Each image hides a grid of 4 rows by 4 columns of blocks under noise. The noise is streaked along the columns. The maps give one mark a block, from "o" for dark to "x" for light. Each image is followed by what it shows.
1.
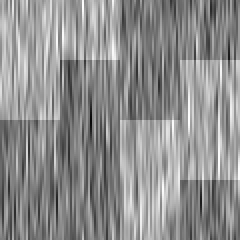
x x o o
x o o x
o o x x
o o x o
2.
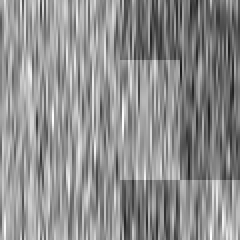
x x o o
x x x o
x x x o
x x o x
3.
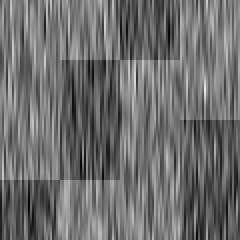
x x o x
x o x x
x o x o
o x x o
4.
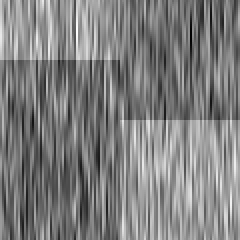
x x o o
o o o o
o o x x
o o x x
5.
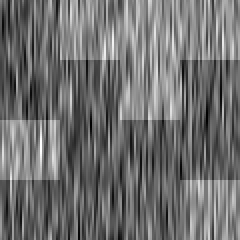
o x x x
o o x o
x o o o
o o o x
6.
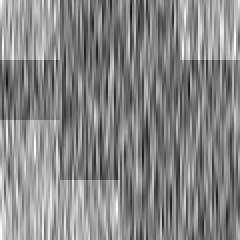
x o o x
o o o o
x o o o
x x o o
